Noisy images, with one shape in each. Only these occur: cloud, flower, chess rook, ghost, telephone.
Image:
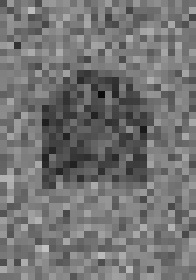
dark ghost
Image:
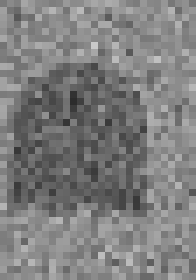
dark ghost
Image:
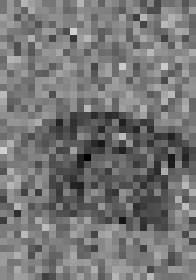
dark telephone
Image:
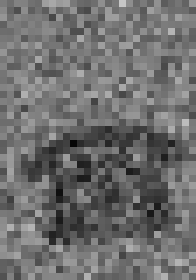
dark telephone
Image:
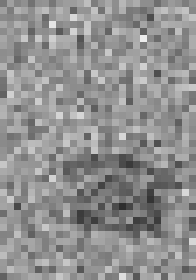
dark telephone
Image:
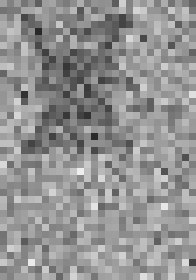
dark chess rook
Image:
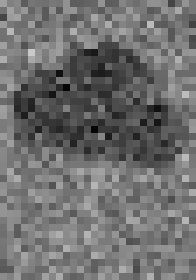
dark cloud
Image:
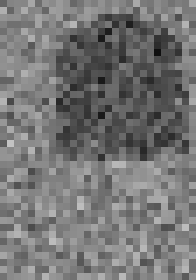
dark ghost
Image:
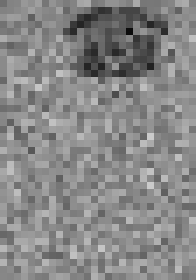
dark telephone
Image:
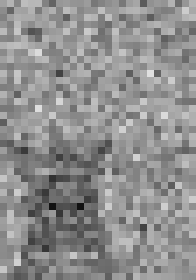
dark chess rook
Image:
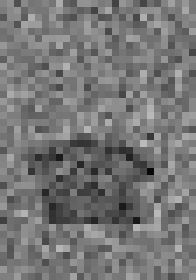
dark telephone
